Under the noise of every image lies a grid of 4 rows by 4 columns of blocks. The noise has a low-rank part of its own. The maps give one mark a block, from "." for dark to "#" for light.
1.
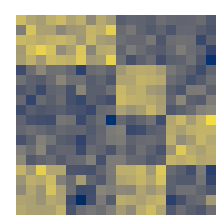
##..
..#.
...#
#.#.
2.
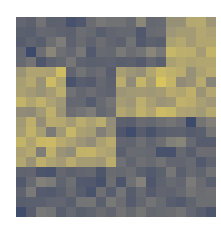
...#
#.##
##..
....
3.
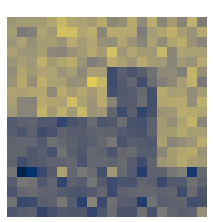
####
##.#
...#
....
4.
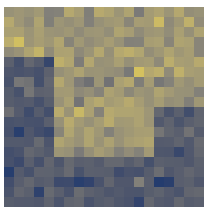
####
.###
.##.
....
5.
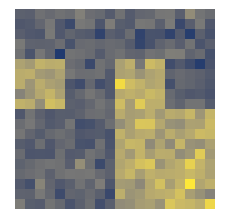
....
#.#.
..##
..##
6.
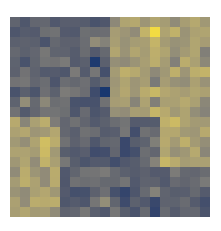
..##
..##
#..#
#...
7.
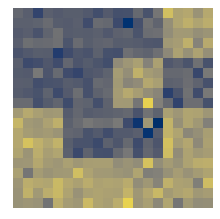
...#
..#.
#..#
####
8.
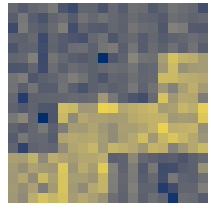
....
...#
.###
##..
